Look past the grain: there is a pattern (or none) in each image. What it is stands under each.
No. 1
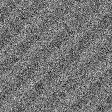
diagonal stripes
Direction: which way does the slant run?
bottom left to top right
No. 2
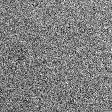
a smooth slope
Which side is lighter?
top right
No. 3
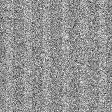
vertical stripes
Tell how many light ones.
6
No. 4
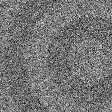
rings round one point
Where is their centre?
middle right
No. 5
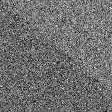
a sharp edge
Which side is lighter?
top right
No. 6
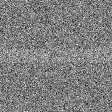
one horizontal stripe
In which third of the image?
middle
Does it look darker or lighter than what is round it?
lighter
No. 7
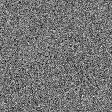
only noise
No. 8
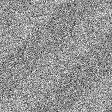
diagonal stripes
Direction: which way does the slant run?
bottom left to top right
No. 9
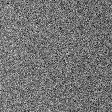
a smooth slope
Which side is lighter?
left
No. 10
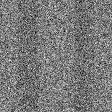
vertical stripes
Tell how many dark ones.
2
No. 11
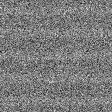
horizontal stripes
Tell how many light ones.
5
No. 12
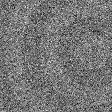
rings round one point
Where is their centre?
middle right
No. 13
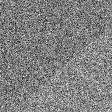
a sharp edge
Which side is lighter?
bottom right
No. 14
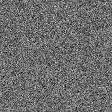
only noise
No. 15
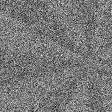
spokes from one point
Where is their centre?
middle right
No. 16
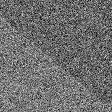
a sharp edge
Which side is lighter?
bottom left
